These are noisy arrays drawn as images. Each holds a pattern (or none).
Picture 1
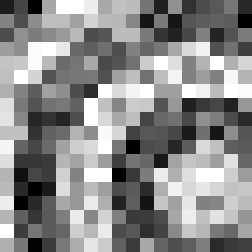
rings round one point
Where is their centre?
bottom right
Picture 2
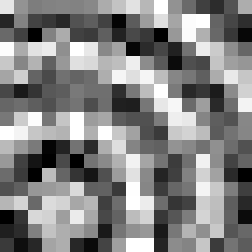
rings round one point
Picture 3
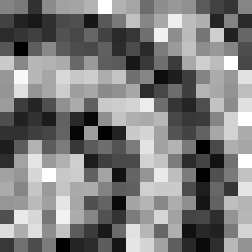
rings round one point
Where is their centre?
bottom left
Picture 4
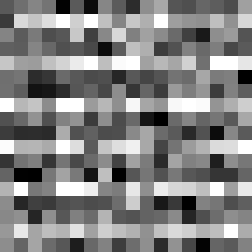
horizontal stripes
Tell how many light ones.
6
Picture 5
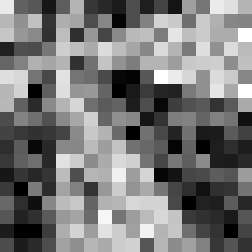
spokes from one point
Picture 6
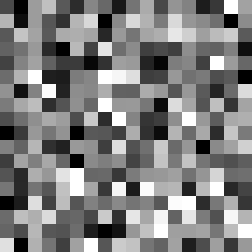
only noise
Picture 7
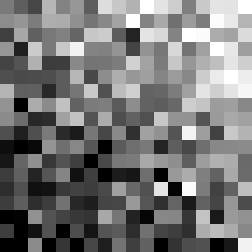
a smooth slope
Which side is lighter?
top right
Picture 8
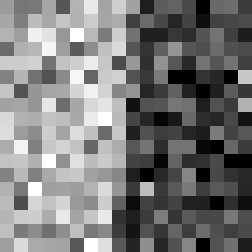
a sharp edge
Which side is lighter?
left
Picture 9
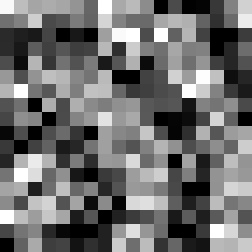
rings round one point
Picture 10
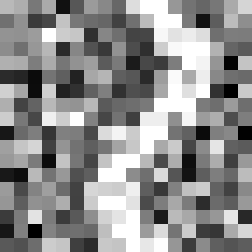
a wavy band
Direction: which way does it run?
top to bottom
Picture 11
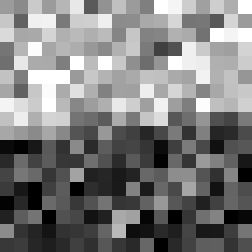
a sharp edge
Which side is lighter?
top
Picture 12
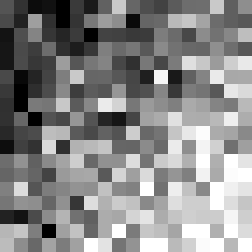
a smooth slope
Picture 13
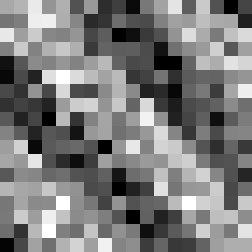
diagonal stripes
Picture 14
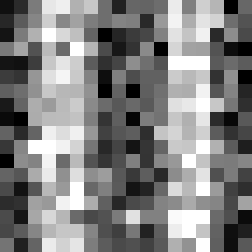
vertical stripes
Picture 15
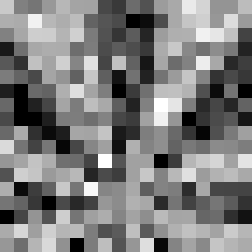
spokes from one point
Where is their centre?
bottom middle
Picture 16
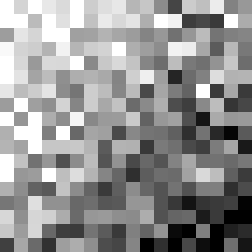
a smooth slope
